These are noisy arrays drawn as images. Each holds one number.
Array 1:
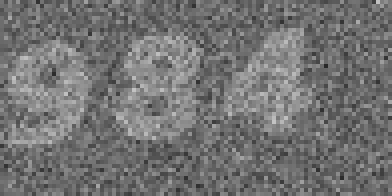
984
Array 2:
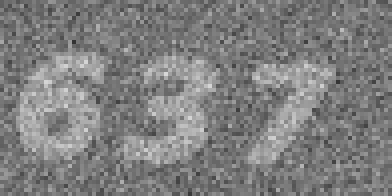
637
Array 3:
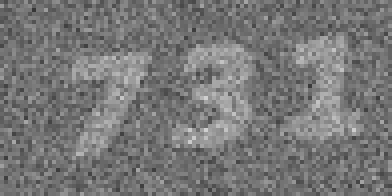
731
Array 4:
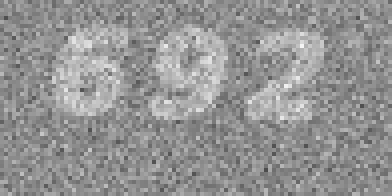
692
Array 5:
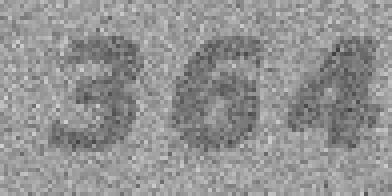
364
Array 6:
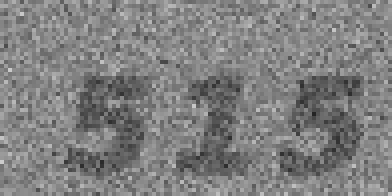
515
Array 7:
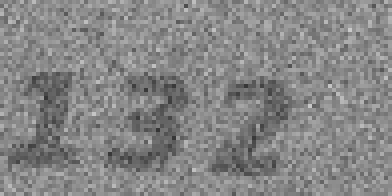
132
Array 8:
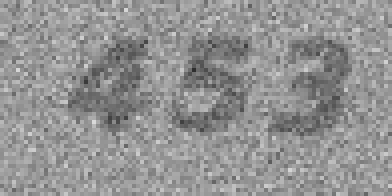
453
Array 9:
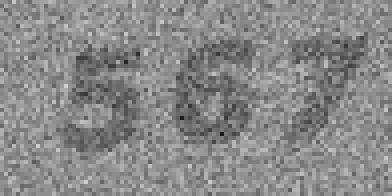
567
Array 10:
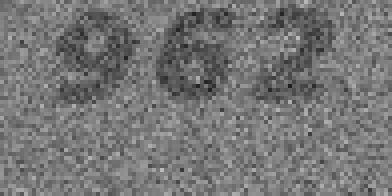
962
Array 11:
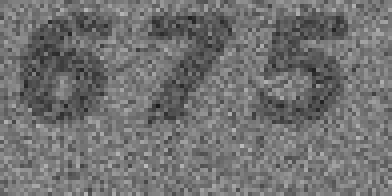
675
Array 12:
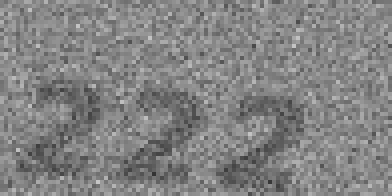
222
